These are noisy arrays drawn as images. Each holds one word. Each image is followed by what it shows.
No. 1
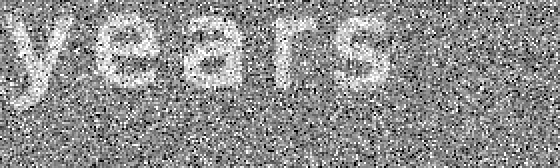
years
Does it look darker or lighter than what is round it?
lighter
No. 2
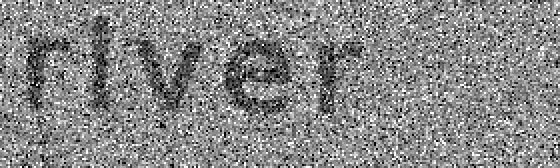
river
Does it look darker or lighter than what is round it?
darker
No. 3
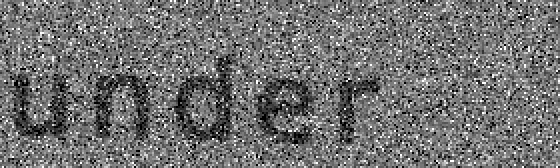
under
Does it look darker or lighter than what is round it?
darker
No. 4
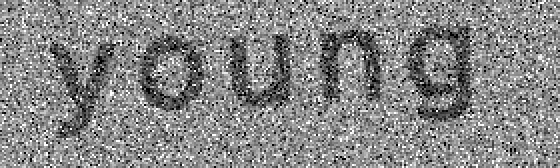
young
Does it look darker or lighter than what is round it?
darker
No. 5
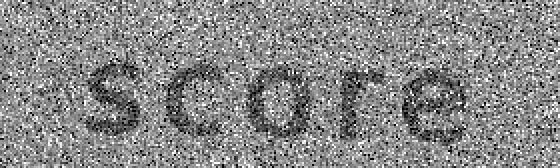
score
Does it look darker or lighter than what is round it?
darker
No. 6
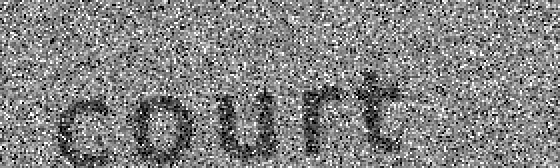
court
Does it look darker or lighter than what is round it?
darker
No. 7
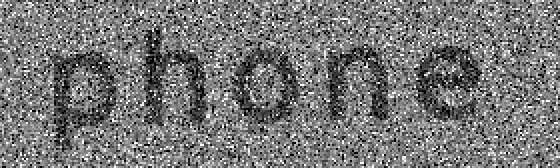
phone
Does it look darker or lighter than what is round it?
darker
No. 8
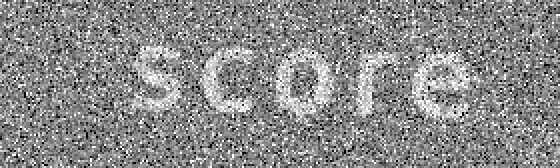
score
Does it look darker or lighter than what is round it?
lighter
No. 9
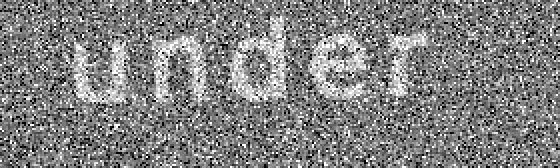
under
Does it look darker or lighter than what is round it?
lighter
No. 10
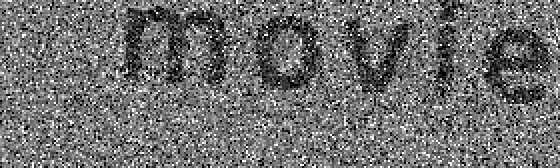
movie
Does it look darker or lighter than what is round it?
darker
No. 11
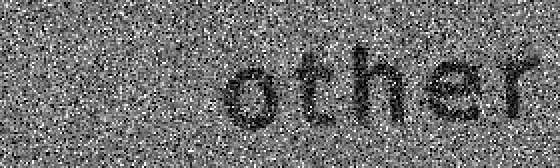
other
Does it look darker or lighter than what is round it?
darker
